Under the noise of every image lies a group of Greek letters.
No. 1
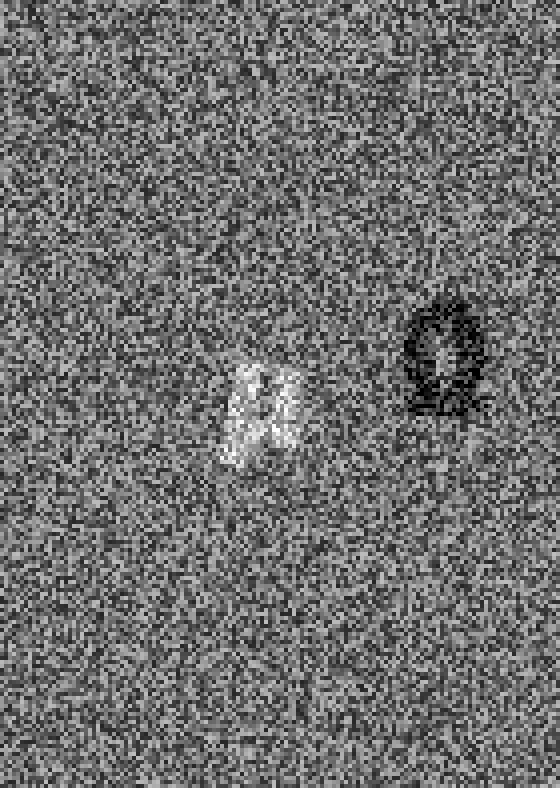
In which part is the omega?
middle right
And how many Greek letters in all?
2
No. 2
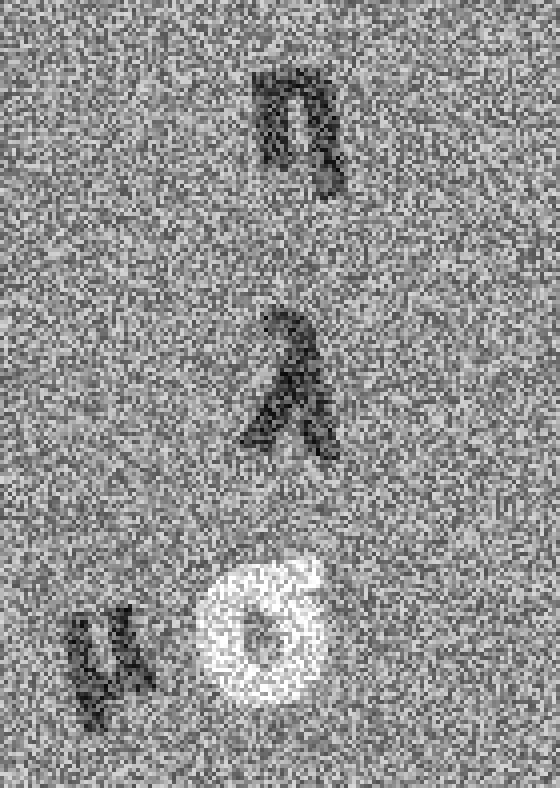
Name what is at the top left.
nothing
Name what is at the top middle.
eta
